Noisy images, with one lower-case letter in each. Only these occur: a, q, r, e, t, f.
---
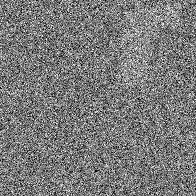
r
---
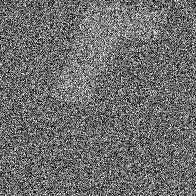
r
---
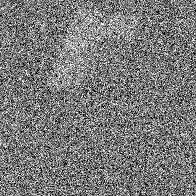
r
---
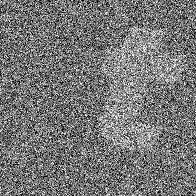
t
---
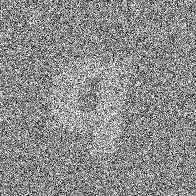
q
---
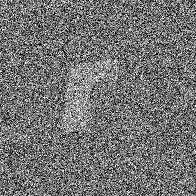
r
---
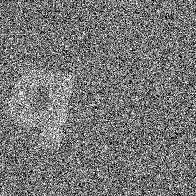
q
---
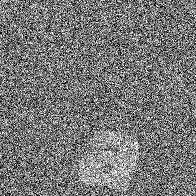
a
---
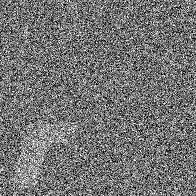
r
